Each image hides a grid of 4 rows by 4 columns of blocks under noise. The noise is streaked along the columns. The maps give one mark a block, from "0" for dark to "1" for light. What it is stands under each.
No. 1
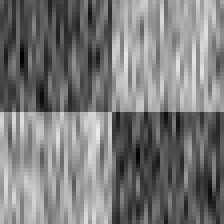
0 0 1 1
0 0 1 1
1 1 0 0
1 1 0 0
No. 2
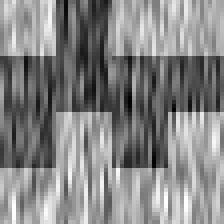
1 0 1 1
0 0 0 0
0 1 0 1
1 1 1 1
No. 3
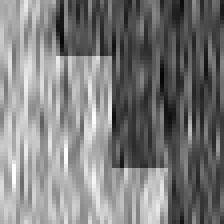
1 0 0 0
1 1 0 0
1 1 0 0
1 1 1 0
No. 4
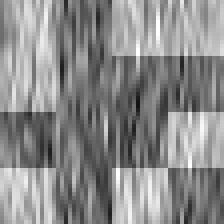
1 0 1 1
1 0 0 0
0 0 0 1
1 0 1 0
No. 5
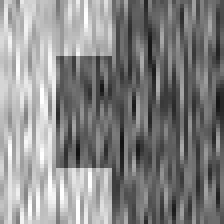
1 1 0 0
1 0 0 0
1 0 0 0
1 1 0 0
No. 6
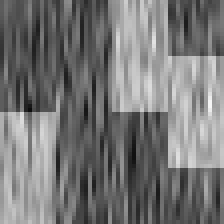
0 0 1 0
0 0 1 1
1 0 0 1
1 0 0 0
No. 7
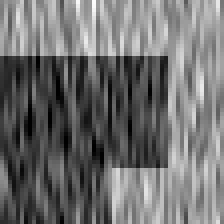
1 1 1 1
0 0 0 1
0 0 0 1
0 0 1 1
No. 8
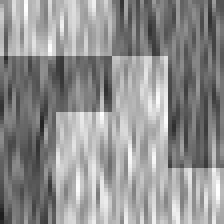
1 1 0 0
0 0 1 0
0 1 1 0
0 1 1 1
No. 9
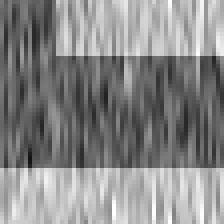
0 1 1 1
0 0 0 0
0 0 0 0
1 1 1 1
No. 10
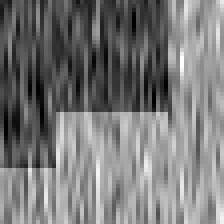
0 0 0 1
0 0 0 1
0 1 1 1
1 1 1 1
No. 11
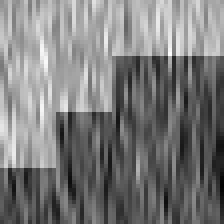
1 1 1 1
1 1 0 0
1 0 0 0
0 0 0 0
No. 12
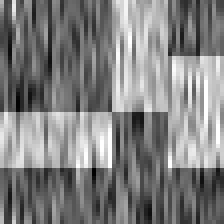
0 0 1 0
0 0 1 1
1 1 0 1
0 0 0 0
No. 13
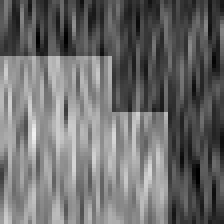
0 0 0 0
1 1 0 0
1 1 1 0
1 1 1 0
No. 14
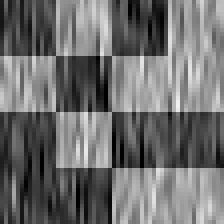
0 1 0 1
1 0 1 1
0 1 0 0
0 0 1 1
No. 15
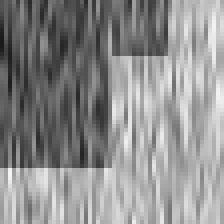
0 0 0 1
0 0 1 1
0 0 1 1
1 1 1 1
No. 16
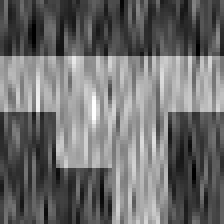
0 0 0 0
1 1 1 1
0 1 1 0
0 0 1 0
